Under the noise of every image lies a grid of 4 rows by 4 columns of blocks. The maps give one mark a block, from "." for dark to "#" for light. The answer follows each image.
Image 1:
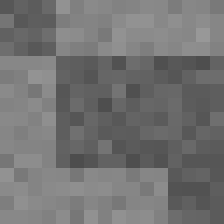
. # # #
# . . .
# . . .
# # # .
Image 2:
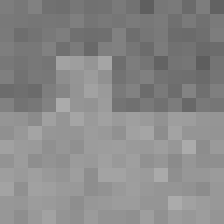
. . . .
. # . .
# # # #
# # # #
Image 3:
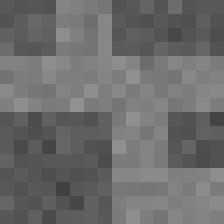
. # . .
# # # #
. . # .
. . # #
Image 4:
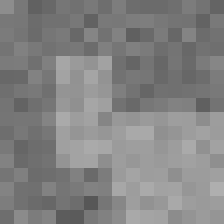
. . . .
. # . .
. # # #
. . # #
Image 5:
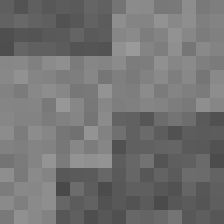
. . # #
# # # #
# # . .
# . . .
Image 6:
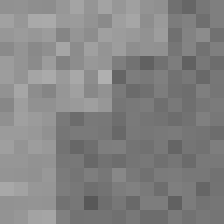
# # # .
# # . .
# . . .
# . . .
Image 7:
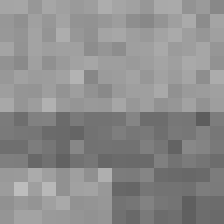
# # # #
# # # #
. . . .
# # . .
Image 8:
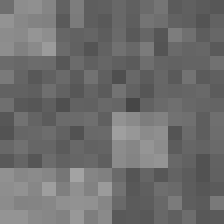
# . . .
. . . .
. . # .
# # . .
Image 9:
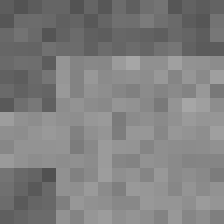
. . . .
. # # #
# # # #
. # # #
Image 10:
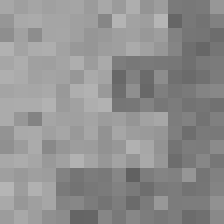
# # # .
# # . .
# # # .
# . . .
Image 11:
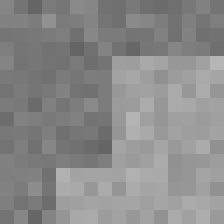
. . . .
. . # #
. . # #
. # # #
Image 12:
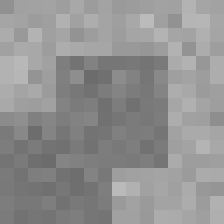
# # # #
# . . #
. . . #
. . # #
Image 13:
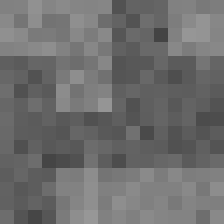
# # . #
. # . .
. . . .
. # # #
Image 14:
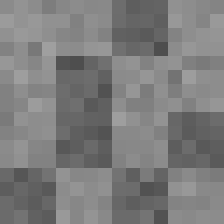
# # . #
# . # #
# . # .
. # . #
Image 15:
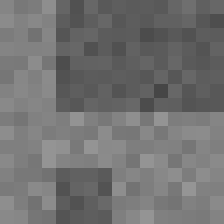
# . . .
# . . .
# # # #
# . # #
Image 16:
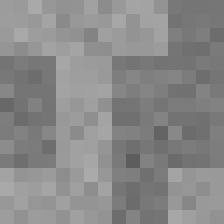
# # # .
. # . .
. # . .
# # . #
